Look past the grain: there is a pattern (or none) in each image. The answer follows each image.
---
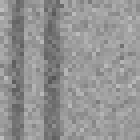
bands of columns
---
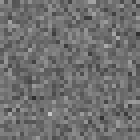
only noise
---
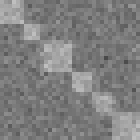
blocks along the diagonal
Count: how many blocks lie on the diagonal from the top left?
6
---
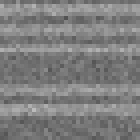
bands of rows
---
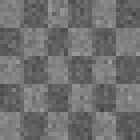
a checkerboard
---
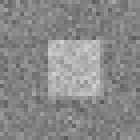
one block
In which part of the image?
centre
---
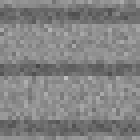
bands of rows
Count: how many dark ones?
3
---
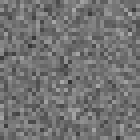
only noise
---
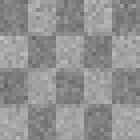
a checkerboard
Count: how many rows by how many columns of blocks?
4 by 5
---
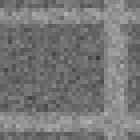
bands of rows crossing bands of columns
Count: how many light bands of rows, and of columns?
2 and 1
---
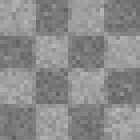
a checkerboard
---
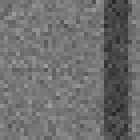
one band of columns
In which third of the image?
right
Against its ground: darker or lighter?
darker
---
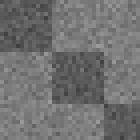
blocks along the diagonal
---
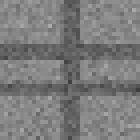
bands of rows crossing bands of columns
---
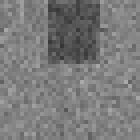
one block
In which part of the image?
top middle
